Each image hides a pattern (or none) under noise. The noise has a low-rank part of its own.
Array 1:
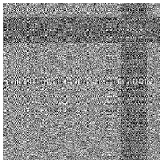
bands of rows crossing bands of columns
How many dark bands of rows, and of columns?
1 and 1
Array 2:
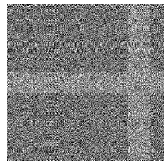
bands of rows crossing bands of columns
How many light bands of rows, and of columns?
1 and 1
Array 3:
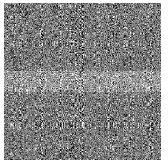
one band of rows
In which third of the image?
middle
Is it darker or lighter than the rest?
lighter
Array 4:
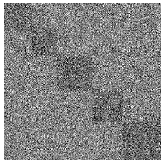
blocks along the diagonal
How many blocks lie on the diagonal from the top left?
5
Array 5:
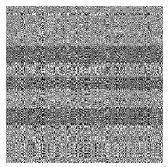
bands of rows
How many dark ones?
3
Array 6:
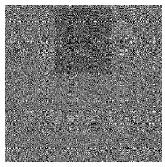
one block
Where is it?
top middle
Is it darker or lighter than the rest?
darker
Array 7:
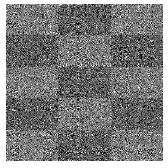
a checkerboard
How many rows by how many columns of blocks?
5 by 3
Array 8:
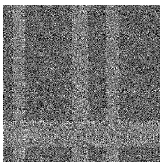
bands of rows crossing bands of columns
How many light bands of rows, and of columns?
1 and 3
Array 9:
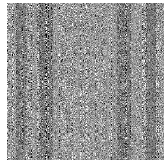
bands of columns
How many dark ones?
4
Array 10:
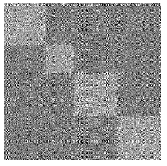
blocks along the diagonal
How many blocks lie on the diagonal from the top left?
4
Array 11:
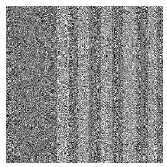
bands of columns
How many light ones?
5
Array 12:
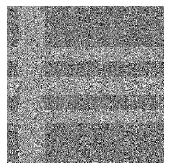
bands of rows crossing bands of columns
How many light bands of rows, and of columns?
3 and 1
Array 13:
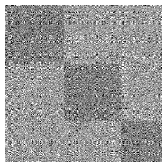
blocks along the diagonal
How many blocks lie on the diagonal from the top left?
3
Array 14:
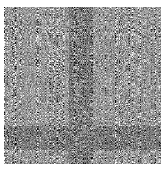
bands of rows crossing bands of columns
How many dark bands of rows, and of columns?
1 and 1
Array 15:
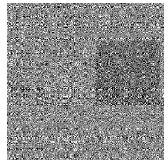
one block
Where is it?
middle right
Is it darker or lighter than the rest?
darker
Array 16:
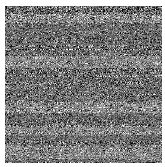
bands of rows
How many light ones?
5
